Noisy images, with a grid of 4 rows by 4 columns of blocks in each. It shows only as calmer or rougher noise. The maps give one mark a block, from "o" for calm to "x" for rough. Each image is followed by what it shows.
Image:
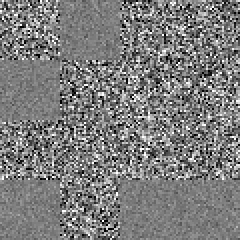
xoxx
oxxx
xxxx
oxoo
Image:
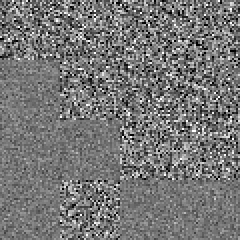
xxxx
oxxx
ooxx
oxoo
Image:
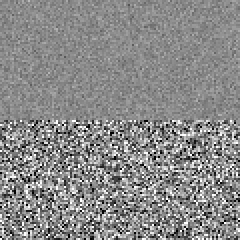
oooo
oooo
xxxx
xxxx
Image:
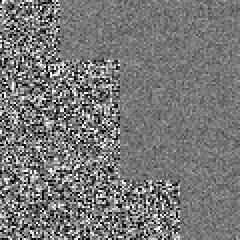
xooo
xxoo
xxoo
xxxo
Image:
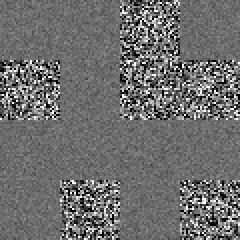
ooxo
xoxx
oooo
oxox
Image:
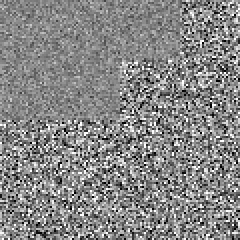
ooox
ooxx
xxxx
xxxx
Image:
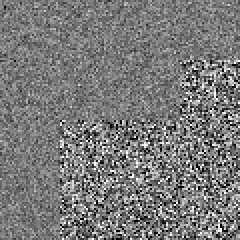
oooo
ooox
oxxx
oxxx
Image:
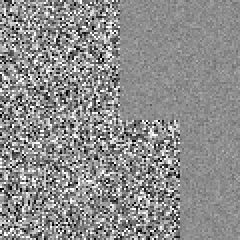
xxoo
xxoo
xxxo
xxxo
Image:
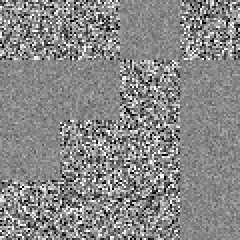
xxox
ooxo
oxxo
xxxo
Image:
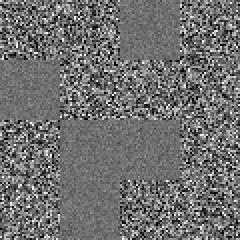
xxox
oxxx
xoox
xoxx
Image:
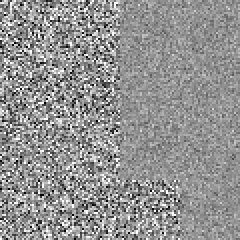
xxoo
xxoo
xxoo
xxxo
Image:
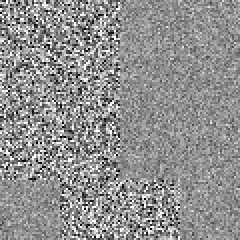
xxoo
xxoo
xxoo
oxxo
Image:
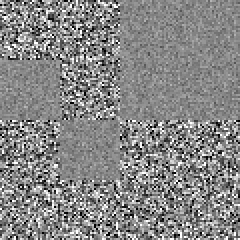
xxoo
oxoo
xoxx
xxxx
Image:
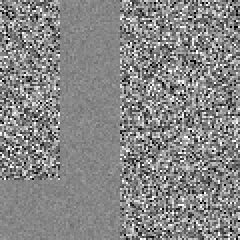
xoxx
xoxx
xoxx
ooxx
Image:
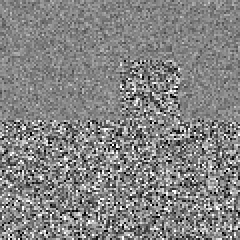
oooo
ooxo
xxxx
xxxx
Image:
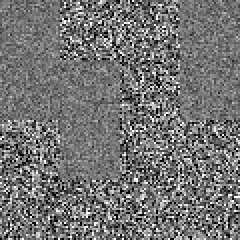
oxxo
ooxo
xoxx
xxxx
